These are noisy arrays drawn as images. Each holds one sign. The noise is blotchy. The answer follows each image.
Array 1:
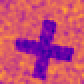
plus sign
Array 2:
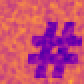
hash sign
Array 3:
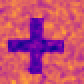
plus sign
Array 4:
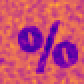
percent sign
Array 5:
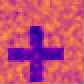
plus sign
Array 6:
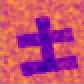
plus-minus sign
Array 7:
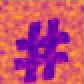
hash sign
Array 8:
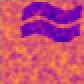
approximately sign
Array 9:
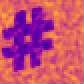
hash sign
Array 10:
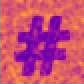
hash sign
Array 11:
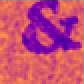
ampersand
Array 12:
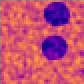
colon
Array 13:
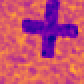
plus sign
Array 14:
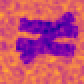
not-equal sign
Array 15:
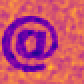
at sign
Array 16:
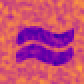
approximately sign
